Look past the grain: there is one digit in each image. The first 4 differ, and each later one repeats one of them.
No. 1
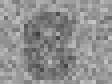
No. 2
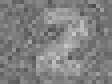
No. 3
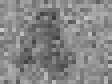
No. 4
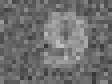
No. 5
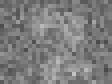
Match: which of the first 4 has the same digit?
2
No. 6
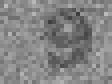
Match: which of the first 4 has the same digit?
4
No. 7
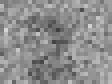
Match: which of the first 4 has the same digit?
2
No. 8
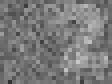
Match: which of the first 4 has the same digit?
2
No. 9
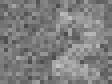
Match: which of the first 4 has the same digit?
2
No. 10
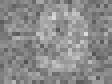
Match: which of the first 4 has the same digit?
4
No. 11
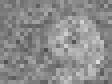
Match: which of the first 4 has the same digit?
4
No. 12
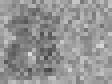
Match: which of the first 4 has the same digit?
1
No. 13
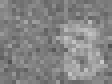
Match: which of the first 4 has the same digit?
1
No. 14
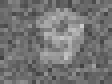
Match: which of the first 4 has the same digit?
4
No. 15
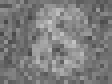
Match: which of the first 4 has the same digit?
1
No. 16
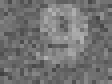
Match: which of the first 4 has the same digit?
4
